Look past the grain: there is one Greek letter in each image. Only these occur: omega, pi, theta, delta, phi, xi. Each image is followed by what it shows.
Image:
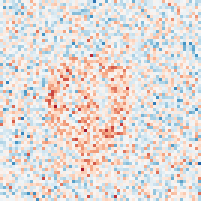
phi
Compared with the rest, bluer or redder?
redder
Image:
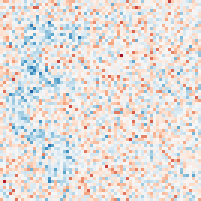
xi
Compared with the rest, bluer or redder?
bluer
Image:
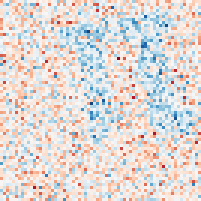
pi
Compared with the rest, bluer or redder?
bluer
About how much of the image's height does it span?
two thirds
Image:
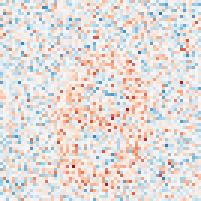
theta
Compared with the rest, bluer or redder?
redder
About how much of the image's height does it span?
two thirds
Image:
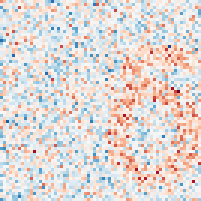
delta
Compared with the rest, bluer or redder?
redder
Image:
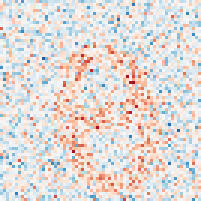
theta
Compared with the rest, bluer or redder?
redder
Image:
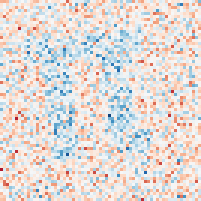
pi
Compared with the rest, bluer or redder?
bluer
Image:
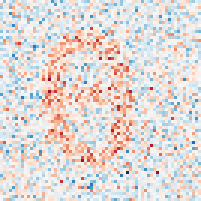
theta
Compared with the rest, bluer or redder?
redder
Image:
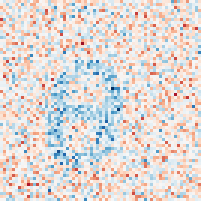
theta
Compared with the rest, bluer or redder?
bluer
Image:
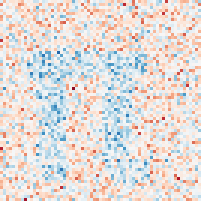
pi
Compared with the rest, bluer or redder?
bluer
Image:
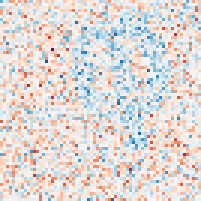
phi
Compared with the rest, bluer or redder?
bluer
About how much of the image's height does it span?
two thirds
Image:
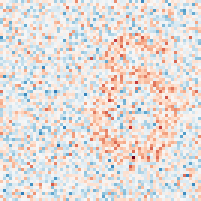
delta
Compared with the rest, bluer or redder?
redder
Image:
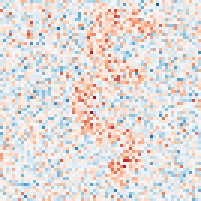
xi
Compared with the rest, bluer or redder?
redder
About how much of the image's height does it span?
nearly all
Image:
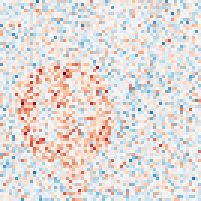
phi
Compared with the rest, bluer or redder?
redder
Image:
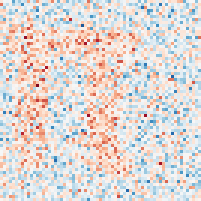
pi
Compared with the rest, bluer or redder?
redder
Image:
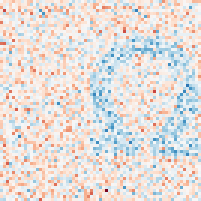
omega
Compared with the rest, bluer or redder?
bluer
